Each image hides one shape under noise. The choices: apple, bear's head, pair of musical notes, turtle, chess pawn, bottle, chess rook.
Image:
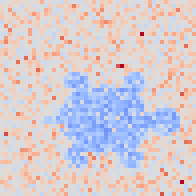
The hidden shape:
turtle
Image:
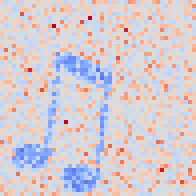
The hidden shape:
pair of musical notes
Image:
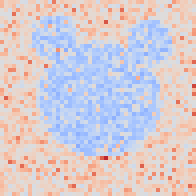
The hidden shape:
bear's head
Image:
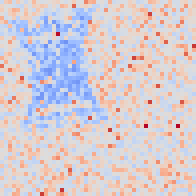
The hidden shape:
chess rook
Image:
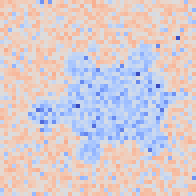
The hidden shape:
turtle
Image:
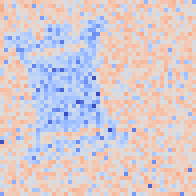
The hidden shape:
chess rook
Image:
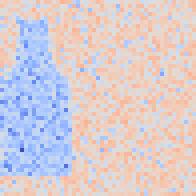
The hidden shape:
bottle
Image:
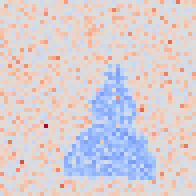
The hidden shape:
chess pawn
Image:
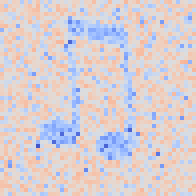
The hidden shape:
pair of musical notes
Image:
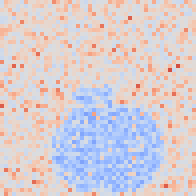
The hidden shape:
apple
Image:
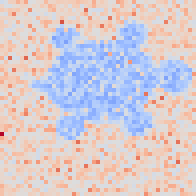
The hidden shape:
turtle
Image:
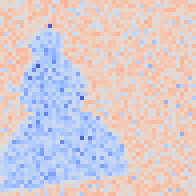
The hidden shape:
chess pawn
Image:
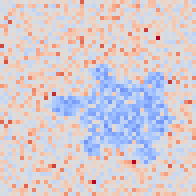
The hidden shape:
turtle
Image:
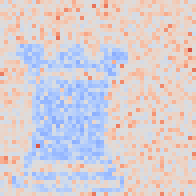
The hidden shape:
chess rook
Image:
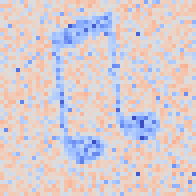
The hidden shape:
pair of musical notes
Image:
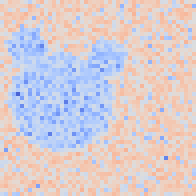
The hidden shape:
bear's head
